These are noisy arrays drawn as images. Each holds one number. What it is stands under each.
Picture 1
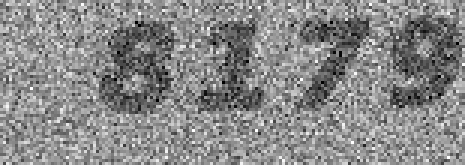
8179
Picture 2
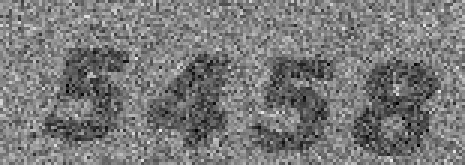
5458
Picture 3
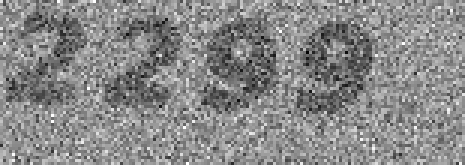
2299
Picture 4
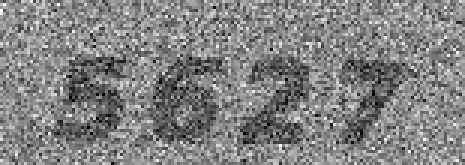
5627
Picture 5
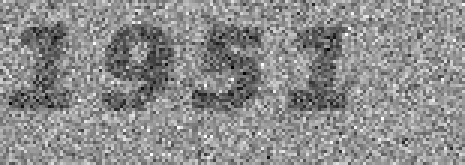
1951
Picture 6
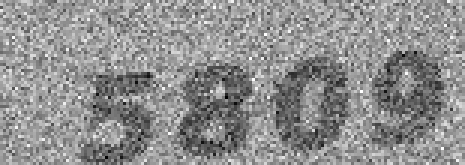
5809
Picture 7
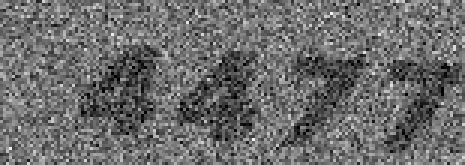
4477
